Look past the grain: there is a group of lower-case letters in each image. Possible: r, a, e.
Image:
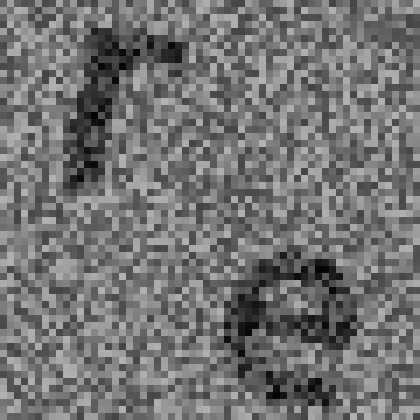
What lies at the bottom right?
e
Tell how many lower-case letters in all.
2
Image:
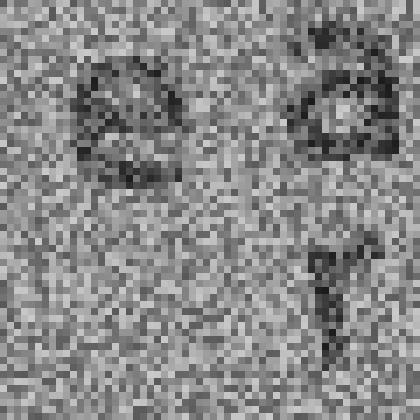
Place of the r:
bottom right
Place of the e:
top left
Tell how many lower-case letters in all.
3
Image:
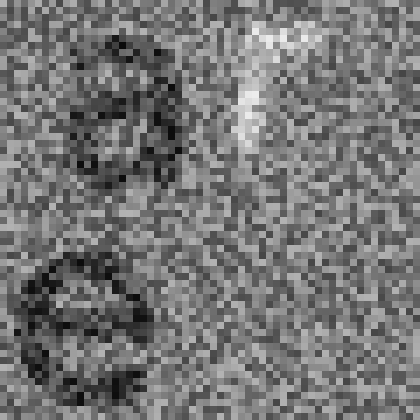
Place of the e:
bottom left
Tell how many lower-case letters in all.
3
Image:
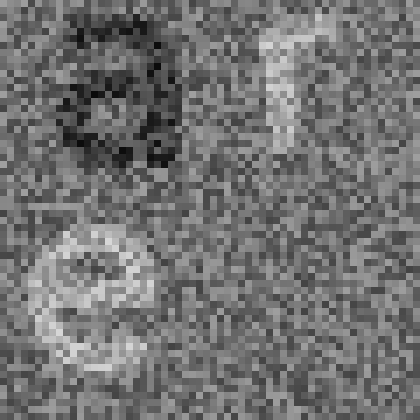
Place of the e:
bottom left
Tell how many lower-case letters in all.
3
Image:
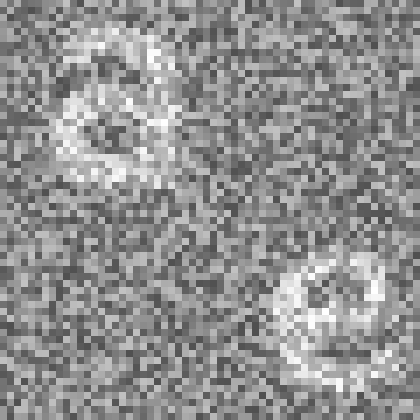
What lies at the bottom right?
e
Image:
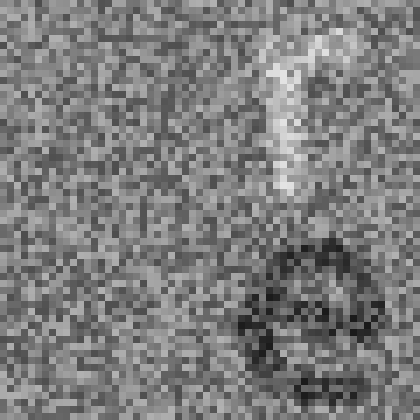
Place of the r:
top right
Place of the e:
bottom right
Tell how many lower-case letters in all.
2
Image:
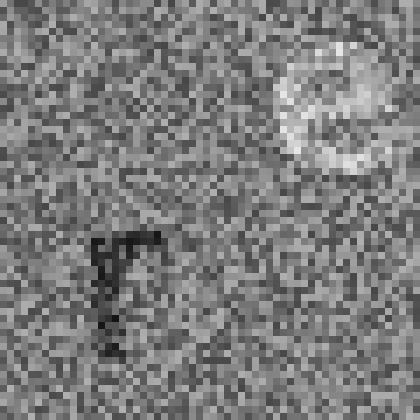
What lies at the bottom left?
r
